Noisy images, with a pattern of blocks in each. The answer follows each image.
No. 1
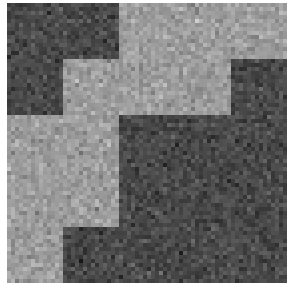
mirrored about the diagonal from the top left
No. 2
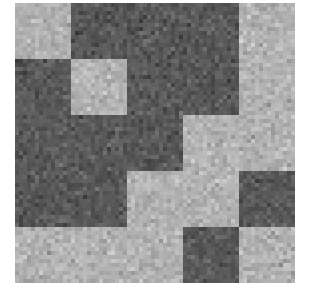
mirrored about the diagonal from the top left
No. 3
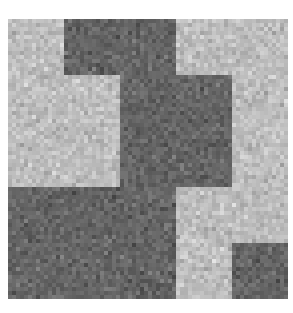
no symmetry
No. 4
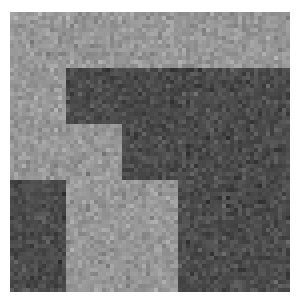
no symmetry
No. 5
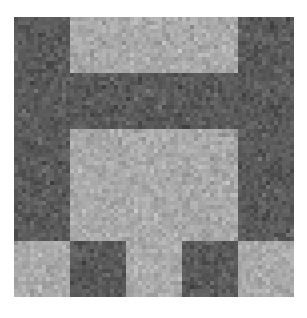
left and right mirror each other
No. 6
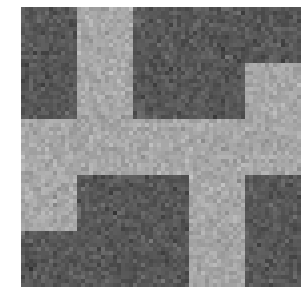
the same after a half turn
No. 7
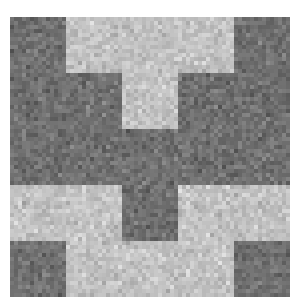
left and right mirror each other
